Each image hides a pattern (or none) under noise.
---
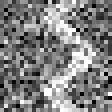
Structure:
a wavy band
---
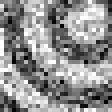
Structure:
rings round one point
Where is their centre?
top right
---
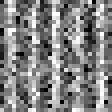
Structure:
vertical stripes
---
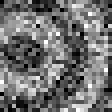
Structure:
rings round one point
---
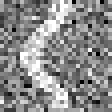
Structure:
a wavy band
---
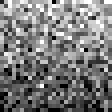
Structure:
a smooth slope
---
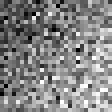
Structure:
a smooth slope
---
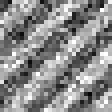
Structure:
diagonal stripes
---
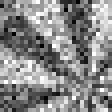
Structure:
spokes from one point
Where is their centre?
bottom right
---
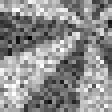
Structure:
spokes from one point
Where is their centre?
top right
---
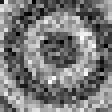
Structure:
rings round one point
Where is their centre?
centre
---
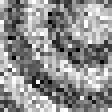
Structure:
rings round one point
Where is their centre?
top right
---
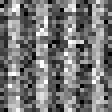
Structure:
vertical stripes
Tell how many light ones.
4
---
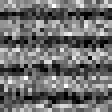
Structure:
horizontal stripes
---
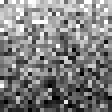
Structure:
a smooth slope
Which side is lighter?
top
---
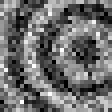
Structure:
rings round one point
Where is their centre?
middle right
